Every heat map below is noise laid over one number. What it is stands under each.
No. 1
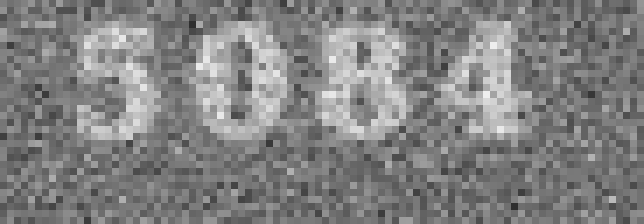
5084
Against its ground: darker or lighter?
lighter
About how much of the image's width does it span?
two thirds
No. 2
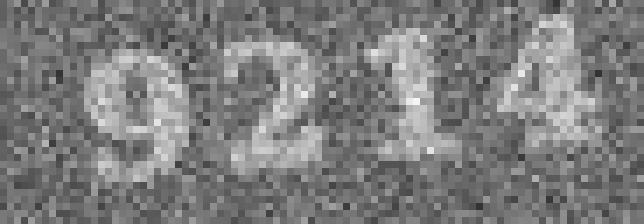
9214
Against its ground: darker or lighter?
lighter
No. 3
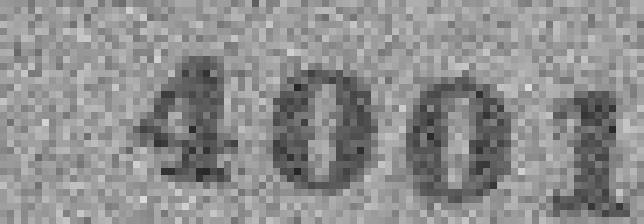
4001
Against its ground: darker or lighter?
darker
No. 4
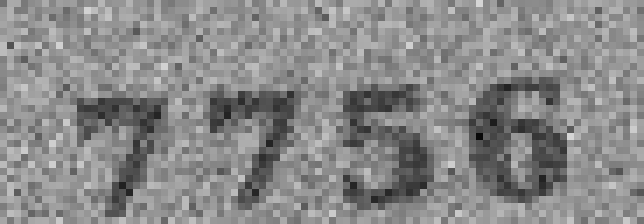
7756
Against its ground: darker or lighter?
darker
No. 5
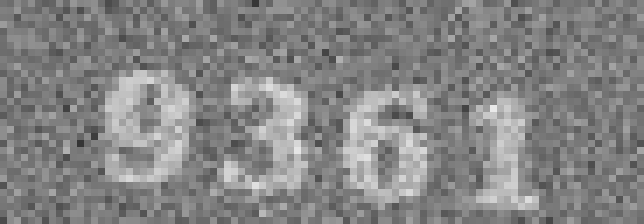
9361
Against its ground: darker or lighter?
lighter
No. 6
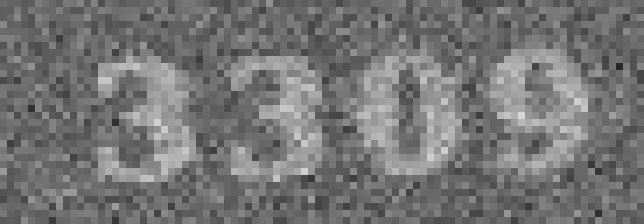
3309
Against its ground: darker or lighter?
lighter
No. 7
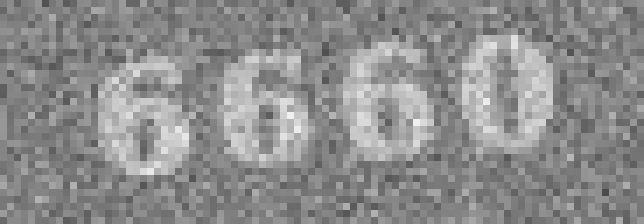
6660
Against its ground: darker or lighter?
lighter
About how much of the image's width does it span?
two thirds
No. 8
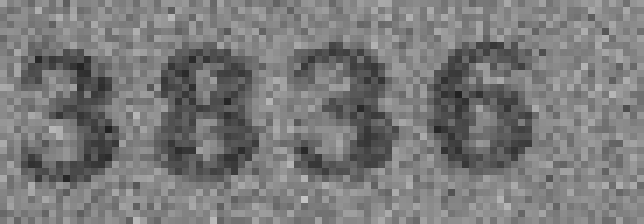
3836
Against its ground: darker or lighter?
darker
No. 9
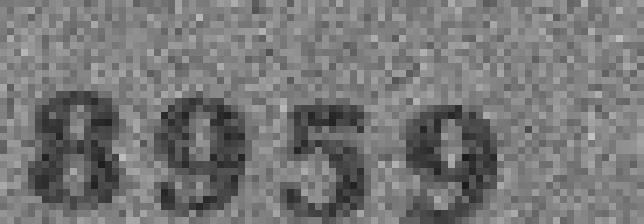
8959
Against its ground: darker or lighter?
darker
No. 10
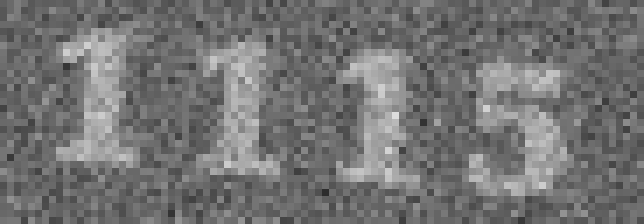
1115
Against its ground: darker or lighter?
lighter
